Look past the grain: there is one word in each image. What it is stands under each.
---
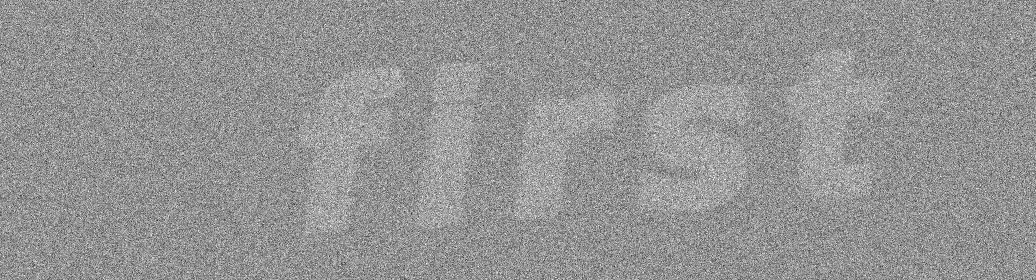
first
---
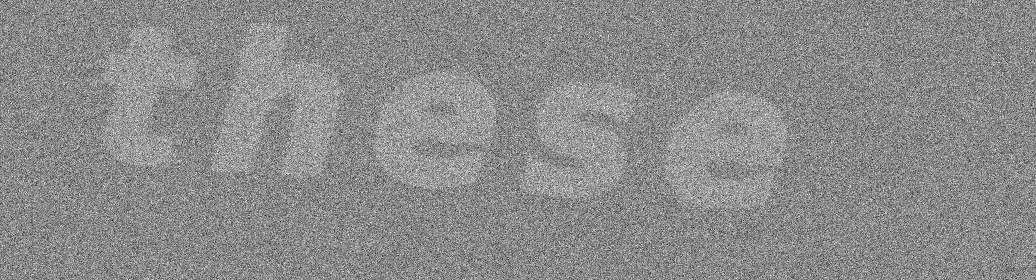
these
